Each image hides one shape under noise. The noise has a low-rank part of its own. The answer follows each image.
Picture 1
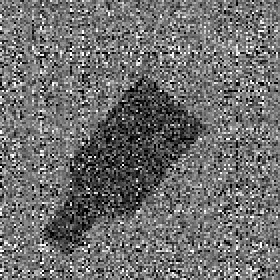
bottle
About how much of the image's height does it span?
two thirds
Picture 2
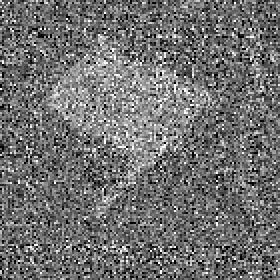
flag
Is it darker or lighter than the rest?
lighter
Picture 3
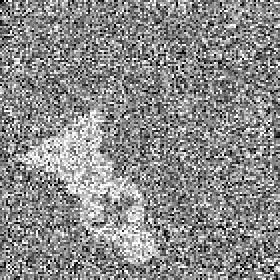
chess bishop
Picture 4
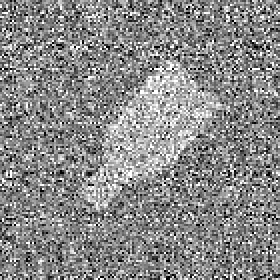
bottle
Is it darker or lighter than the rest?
lighter
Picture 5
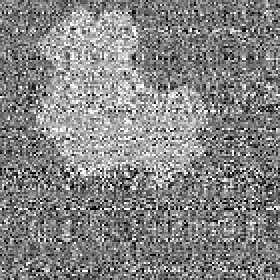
car
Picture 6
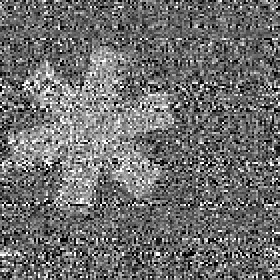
asterisk
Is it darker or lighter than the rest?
lighter
